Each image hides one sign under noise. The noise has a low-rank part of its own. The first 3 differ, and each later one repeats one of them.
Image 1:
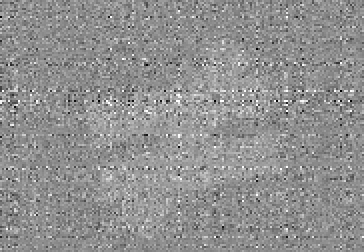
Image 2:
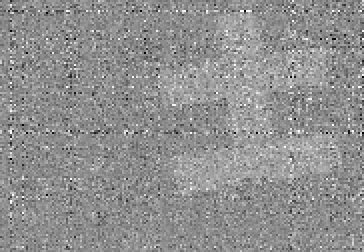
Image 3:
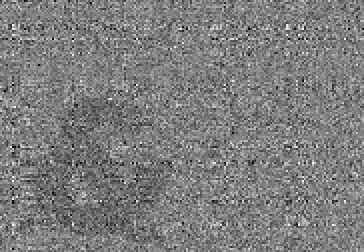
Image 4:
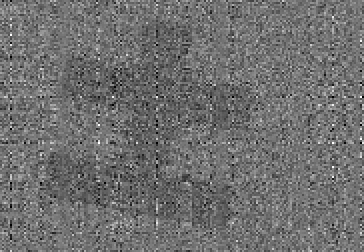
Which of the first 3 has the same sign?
2
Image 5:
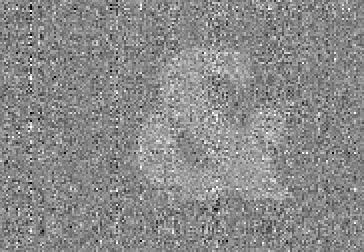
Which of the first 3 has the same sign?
3
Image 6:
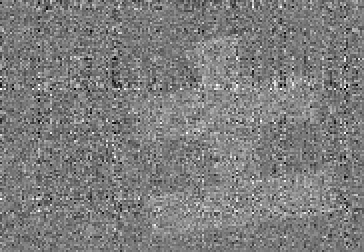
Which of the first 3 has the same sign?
2
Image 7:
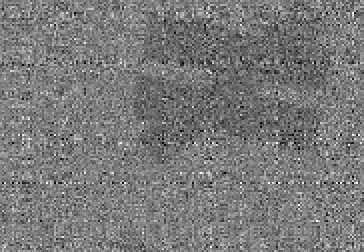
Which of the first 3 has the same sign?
1
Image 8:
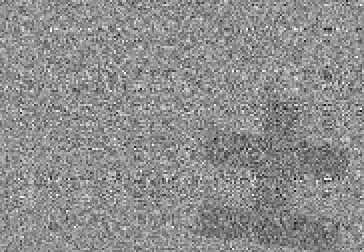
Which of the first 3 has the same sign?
2
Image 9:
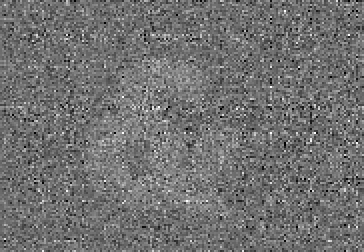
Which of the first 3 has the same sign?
3
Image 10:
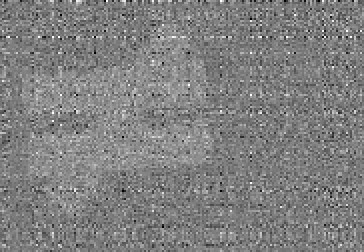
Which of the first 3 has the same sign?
1
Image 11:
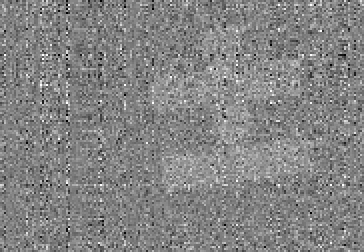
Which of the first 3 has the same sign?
2
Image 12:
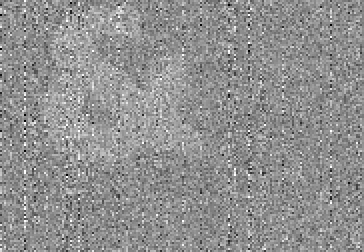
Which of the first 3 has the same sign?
3
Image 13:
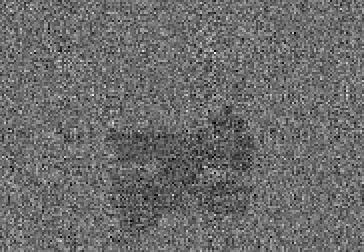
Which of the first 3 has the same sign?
1
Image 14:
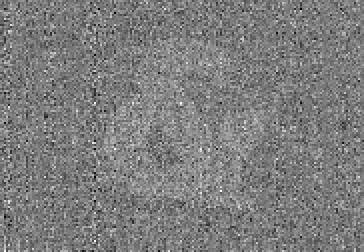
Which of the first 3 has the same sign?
3
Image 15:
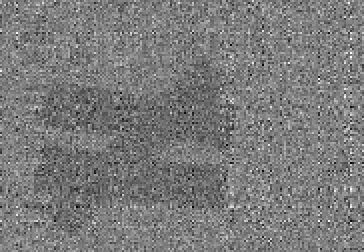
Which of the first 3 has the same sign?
1
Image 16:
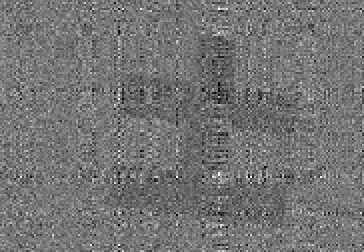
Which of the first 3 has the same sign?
2
